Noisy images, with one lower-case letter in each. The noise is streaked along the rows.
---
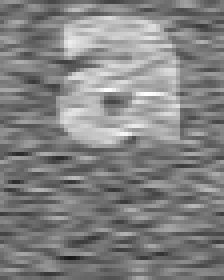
light a
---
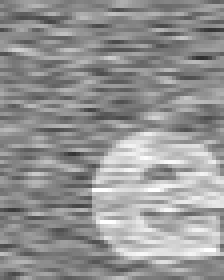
light e
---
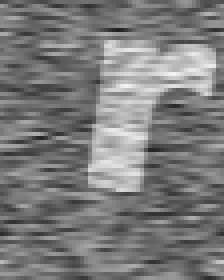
light r
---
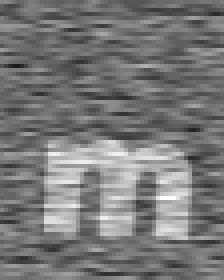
light m
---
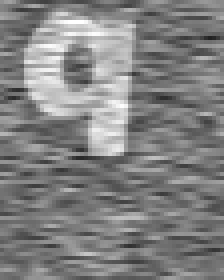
light q
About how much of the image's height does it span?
half
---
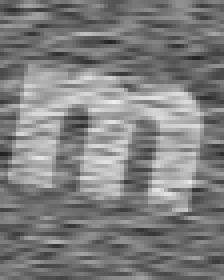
light m
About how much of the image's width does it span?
nearly all
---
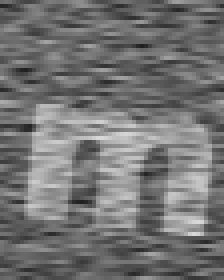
light m
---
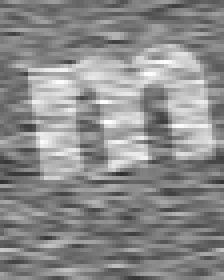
light m
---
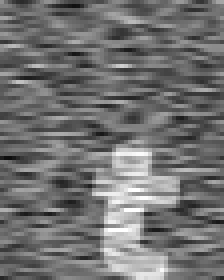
light t
